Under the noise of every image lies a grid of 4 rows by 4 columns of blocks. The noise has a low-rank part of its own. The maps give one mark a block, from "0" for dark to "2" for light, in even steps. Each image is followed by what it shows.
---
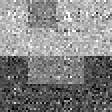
2 1 2 2
2 2 2 2
0 1 1 0
0 0 0 0
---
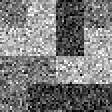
1 2 0 1
2 2 0 2
1 1 2 2
1 0 0 0
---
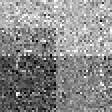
2 2 2 2
1 1 2 2
0 0 1 1
0 0 1 1
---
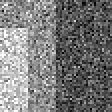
1 1 0 0
2 1 0 0
2 1 0 0
2 1 0 0
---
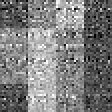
0 1 2 0
1 2 1 0
1 2 1 0
0 2 1 0
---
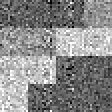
0 0 0 1
1 1 2 2
2 2 0 0
2 0 0 0
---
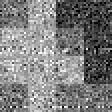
1 2 0 0
2 2 1 0
2 2 2 0
1 2 1 1
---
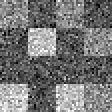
1 0 1 0
0 2 0 1
0 0 0 0
2 0 2 1
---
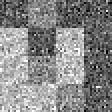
0 1 0 0
2 0 2 0
2 1 2 0
2 2 1 0
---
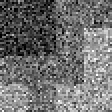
0 0 1 1
0 0 1 2
1 1 1 2
2 1 2 2
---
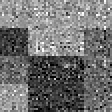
2 2 2 2
0 2 2 1
1 0 0 1
2 0 0 1
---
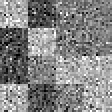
2 0 1 1
0 2 1 1
0 1 2 2
2 0 1 2
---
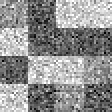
1 0 2 2
2 0 0 0
0 2 2 1
2 0 1 0
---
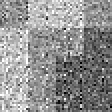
1 2 2 1
2 1 1 0
2 1 0 0
2 1 0 0
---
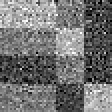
2 2 1 0
1 1 2 0
0 0 1 0
1 1 0 2
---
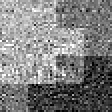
2 2 1 1
2 2 2 1
2 2 1 0
1 0 0 0
